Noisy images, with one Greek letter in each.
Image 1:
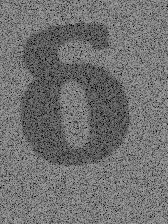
dark delta
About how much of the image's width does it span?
two thirds
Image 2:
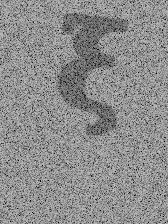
dark xi
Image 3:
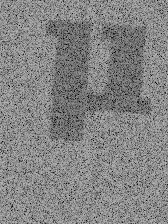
dark mu
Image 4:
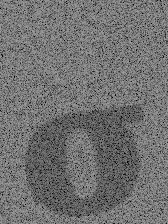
dark sigma
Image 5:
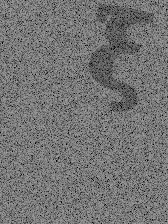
dark xi
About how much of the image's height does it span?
half
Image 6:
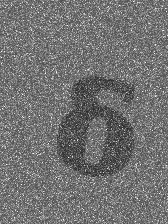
dark delta
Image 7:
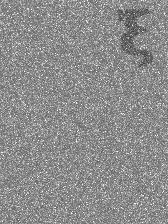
dark xi, top right
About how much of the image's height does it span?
a quarter
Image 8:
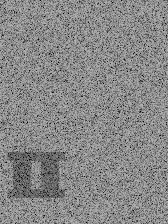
dark pi, bottom left
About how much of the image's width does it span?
a third
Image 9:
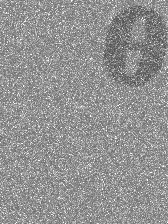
dark theta, top right
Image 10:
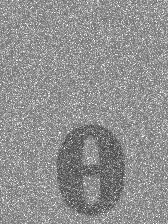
dark theta, bottom middle
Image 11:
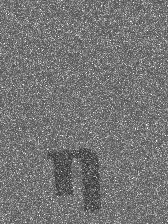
dark eta, bottom middle
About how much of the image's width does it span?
a third
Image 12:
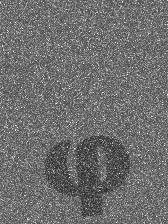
dark phi
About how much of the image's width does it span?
half
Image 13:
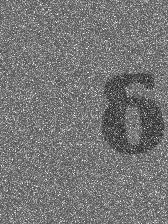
dark delta, middle right
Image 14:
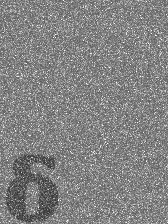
dark delta, bottom left
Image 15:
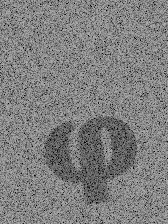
dark phi
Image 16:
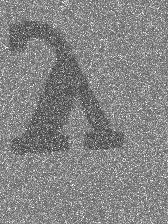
dark lambda
